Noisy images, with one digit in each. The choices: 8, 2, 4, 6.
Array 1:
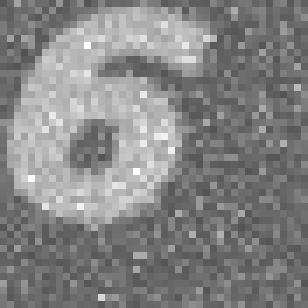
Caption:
light 6
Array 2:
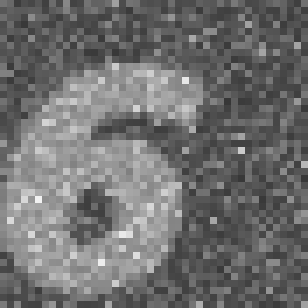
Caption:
light 6
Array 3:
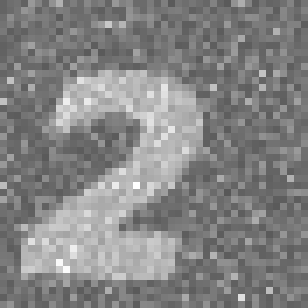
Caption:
light 2
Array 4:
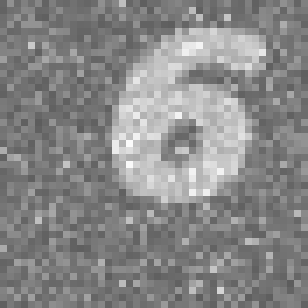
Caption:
light 6
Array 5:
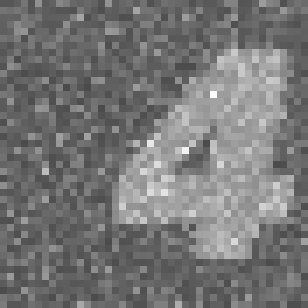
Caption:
light 4
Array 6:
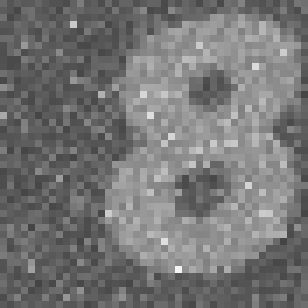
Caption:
light 8
